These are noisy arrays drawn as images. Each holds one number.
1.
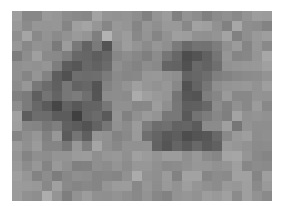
41
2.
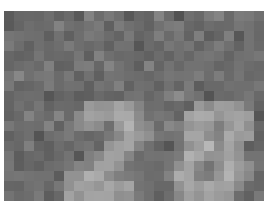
28
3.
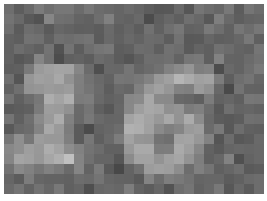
16
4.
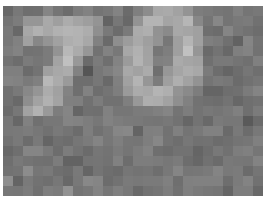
70
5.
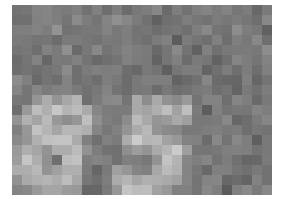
85
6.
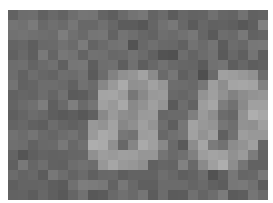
80
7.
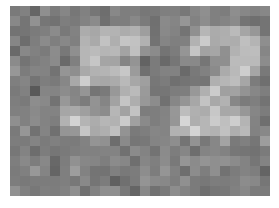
52
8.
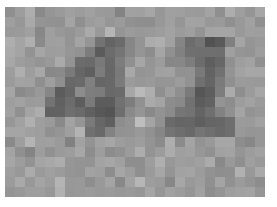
41
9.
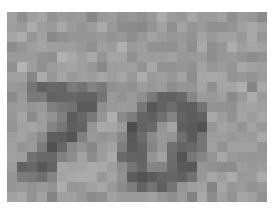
70
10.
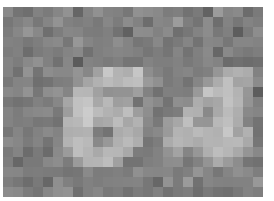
64
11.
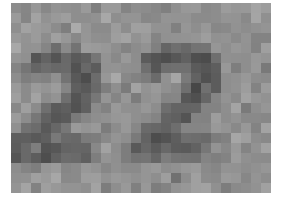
22
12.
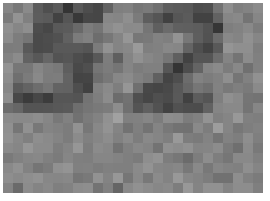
52
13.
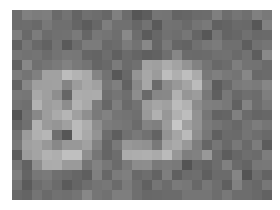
83
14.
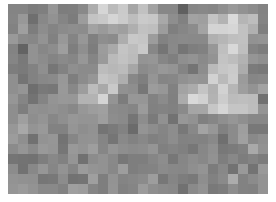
71
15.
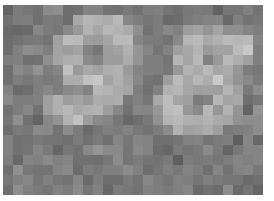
98
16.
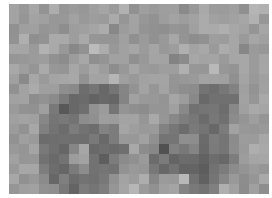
64
